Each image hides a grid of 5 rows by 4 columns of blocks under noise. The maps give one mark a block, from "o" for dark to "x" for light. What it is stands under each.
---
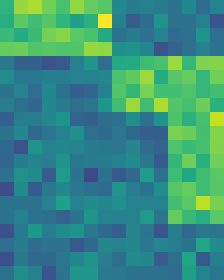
xxoo
ooxx
ooox
ooox
oooo
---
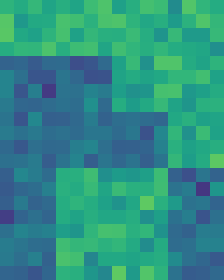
xxxx
ooxx
ooox
oxxo
oxxo
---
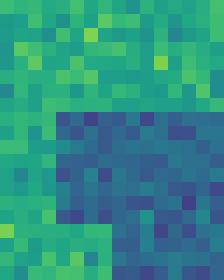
xxxx
xxxx
xooo
xooo
xxoo
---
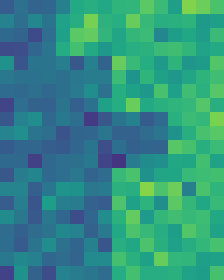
oxxx
ooxx
ooox
ooxx
ooxx
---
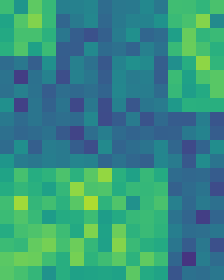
xoox
ooox
oooo
xxxo
xxxo
